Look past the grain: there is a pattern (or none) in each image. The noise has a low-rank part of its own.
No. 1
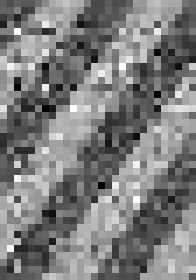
diagonal stripes
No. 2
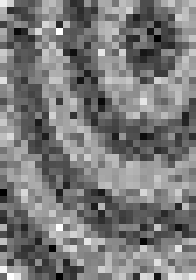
rings round one point
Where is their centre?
top right
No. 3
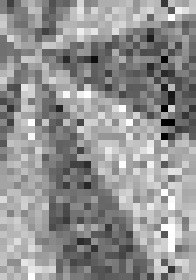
spokes from one point
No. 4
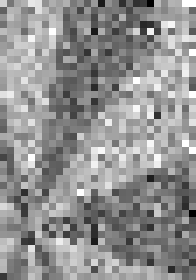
spokes from one point
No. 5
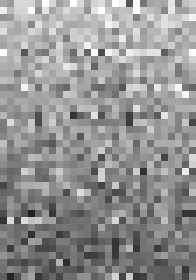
a smooth slope
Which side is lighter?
top
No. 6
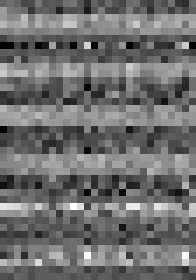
horizontal stripes
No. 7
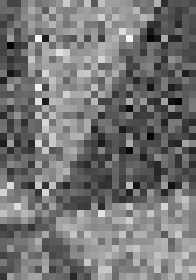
spokes from one point
